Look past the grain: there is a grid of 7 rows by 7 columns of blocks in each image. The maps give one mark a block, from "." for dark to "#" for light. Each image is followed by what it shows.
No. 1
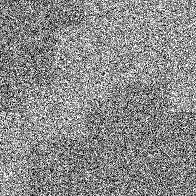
. . . # # # #
. . # # # # #
. . # # # # #
. # # # . . #
# # # . . . .
# . . . . . .
# . . . . . .
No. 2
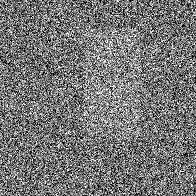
. . . . . . .
. . . # # . .
. . . # # . .
. . . # # . .
. . . # # . .
. . . . . . .
. . . . . . .
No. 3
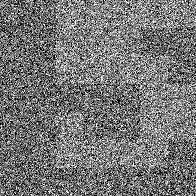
. . # # # # #
. . # # # . .
. . # # # # .
. . . . . # #
. . # . . # #
. . # # # # .
. . . . . . .
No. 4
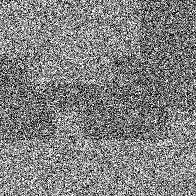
# # # # # . .
# # # # # . .
. # # # . . .
. . . . . . .
. . # . . . #
# # # # # # #
# # # # # # #
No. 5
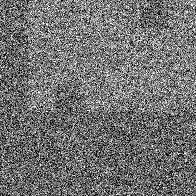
. # # # # . #
. # # # # # #
. # # # # # #
. # . # # # #
. . . . . . .
. . . . . . .
. . . . . . .
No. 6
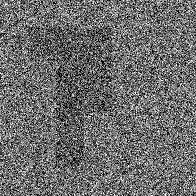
# # # # # # #
# . . . # # #
# # . . # # #
# # . . # # #
# # . # # # #
# # . # # # #
# # # # # # #
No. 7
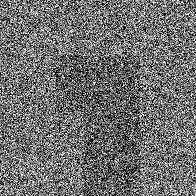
# # # # # # #
# # # # # # #
# # . . . # #
# # . . . # #
# # # . . # #
# # # . . # #
# # # . . # #
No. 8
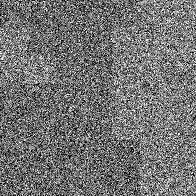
. . . . . # #
# . . . # # #
# # . . # # #
. . . . # # #
. . . . # # #
. . . . . # #
. . . . . # #
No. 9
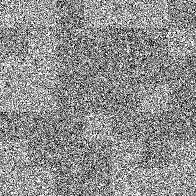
# # . # # # .
. # . . . . #
# # . . . . .
# # . . . # .
. . . # . . .
# . . . # . #
# # . . # # #
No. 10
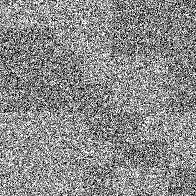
# # # # . . .
. . # # . . .
. . . # # # .
. . . . # # .
# # # . . # #
# # # # . . #
# # # . # # .
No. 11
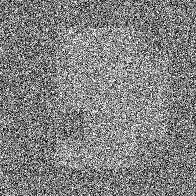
. . . . . . .
. . # # # . .
. . # # # # .
. . # # # # .
. . . # # # .
. . # # # . .
. . . . . . .
